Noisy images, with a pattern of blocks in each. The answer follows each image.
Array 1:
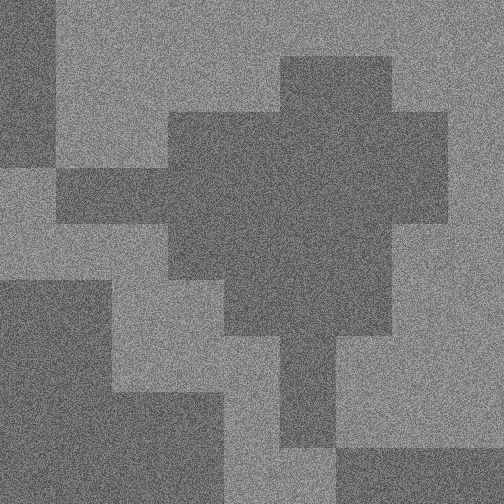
mirrored about the diagonal from the bottom left
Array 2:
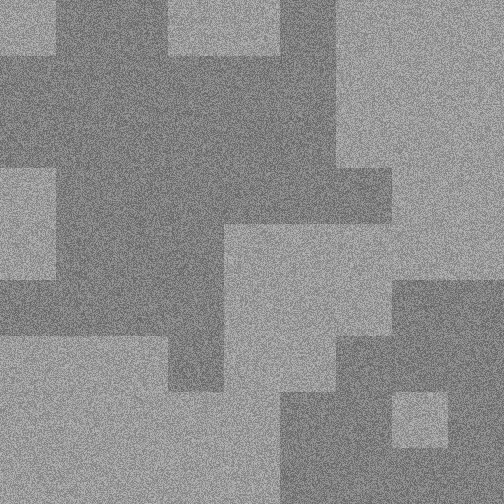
mirrored about the diagonal from the top left
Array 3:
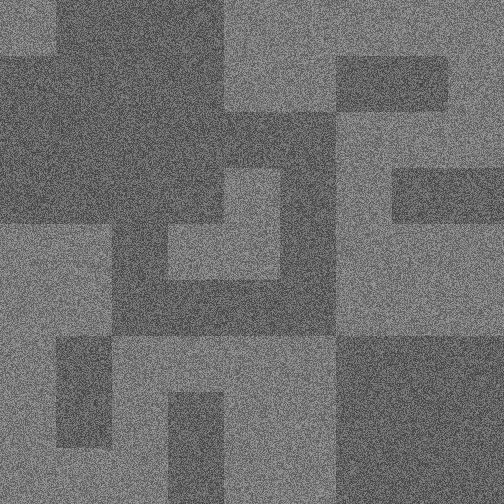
mirrored about the diagonal from the top left
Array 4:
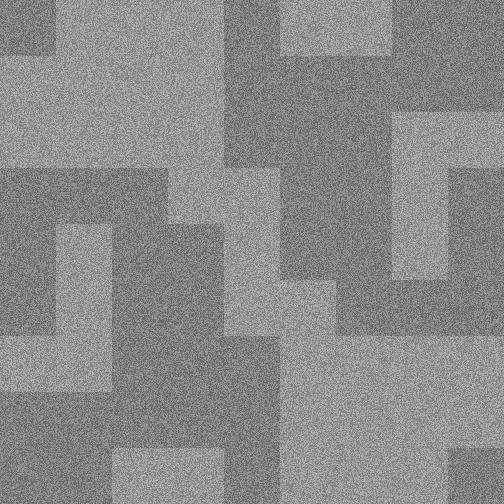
the same after a half turn
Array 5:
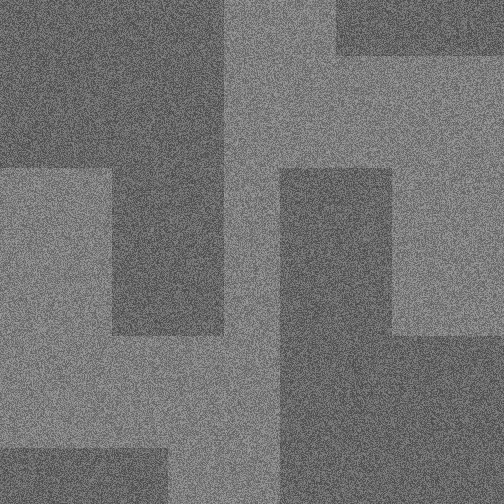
the same after a half turn
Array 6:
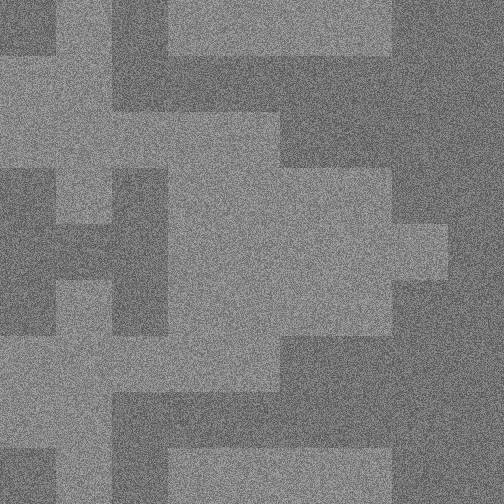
top and bottom mirror each other
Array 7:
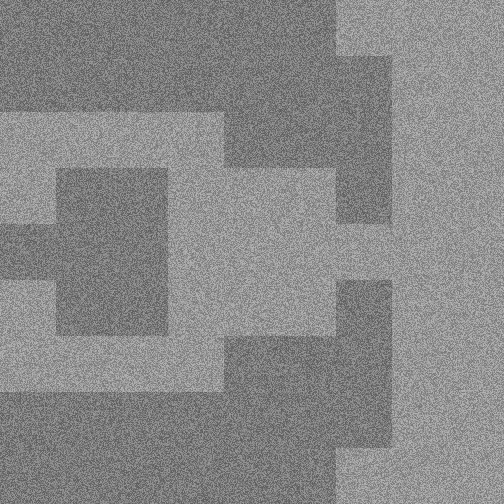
top and bottom mirror each other
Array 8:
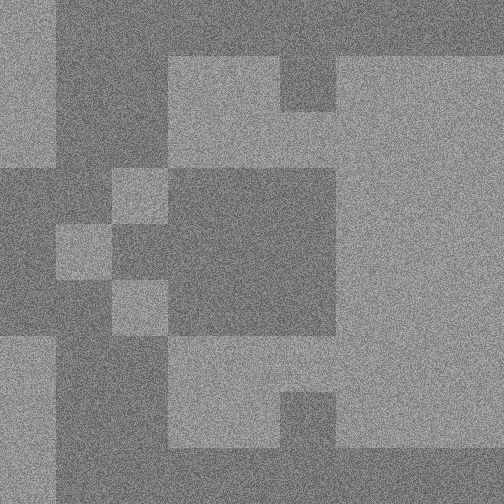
top and bottom mirror each other
